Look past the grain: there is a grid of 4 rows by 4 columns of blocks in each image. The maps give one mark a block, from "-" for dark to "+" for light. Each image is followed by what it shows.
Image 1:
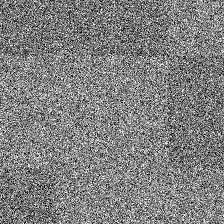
- - - +
+ + + -
+ + + -
- + + +
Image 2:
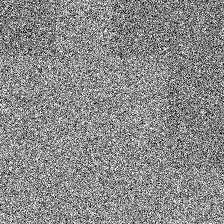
- + - -
+ + + -
+ + + -
+ + + +
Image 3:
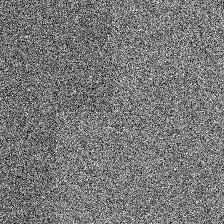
- - + +
- - + +
- + + +
- + + +
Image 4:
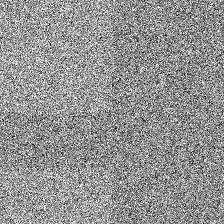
+ + - -
+ + - -
- - - -
+ + - -
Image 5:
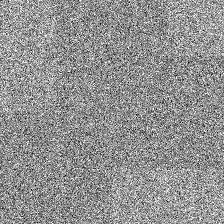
+ - - +
+ - - -
- - - -
- - + +
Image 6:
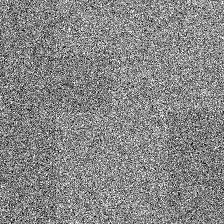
- + + +
- - + +
- + + -
- + + -
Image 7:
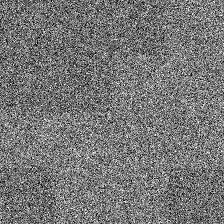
- - - +
- - + +
+ + + +
- + + -
